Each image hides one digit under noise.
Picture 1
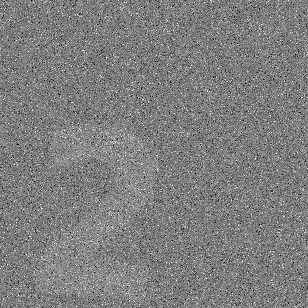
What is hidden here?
light 2
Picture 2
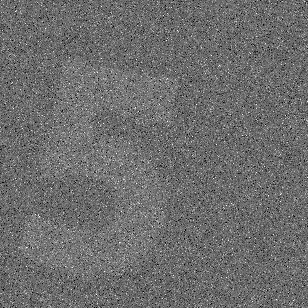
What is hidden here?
light 5
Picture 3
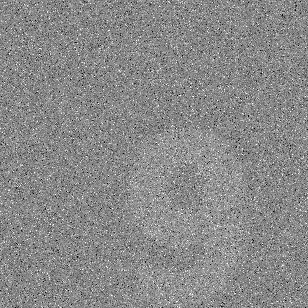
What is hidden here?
light 9
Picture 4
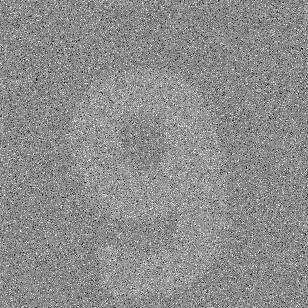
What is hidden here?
light 9
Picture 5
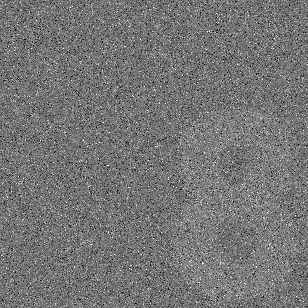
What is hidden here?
light 8
